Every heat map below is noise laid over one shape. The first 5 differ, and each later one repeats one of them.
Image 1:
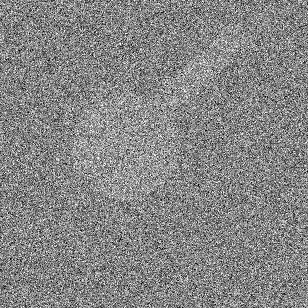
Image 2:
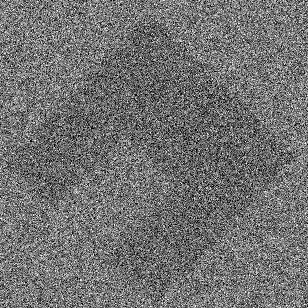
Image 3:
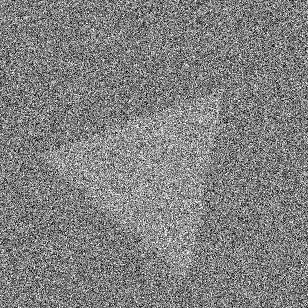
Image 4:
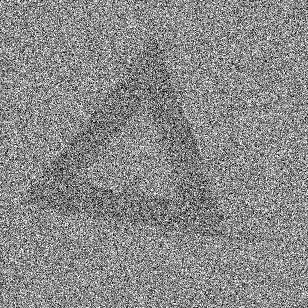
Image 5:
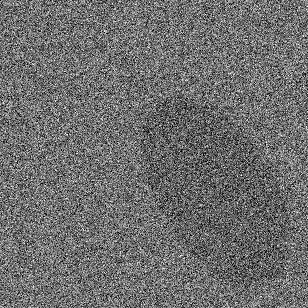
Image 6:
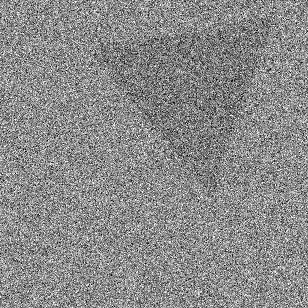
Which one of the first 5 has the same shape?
3
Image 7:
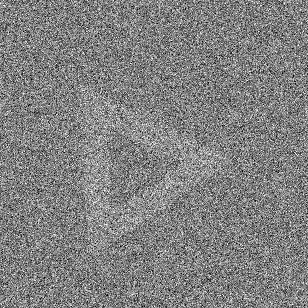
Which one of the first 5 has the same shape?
4
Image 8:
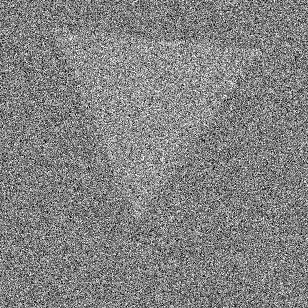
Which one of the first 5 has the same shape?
3
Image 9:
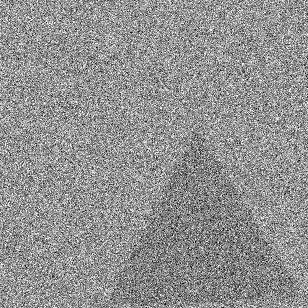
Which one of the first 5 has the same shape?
3
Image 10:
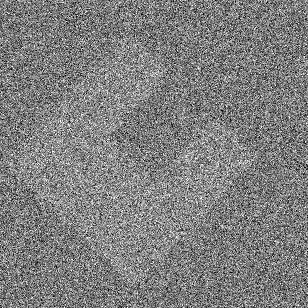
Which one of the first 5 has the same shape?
2
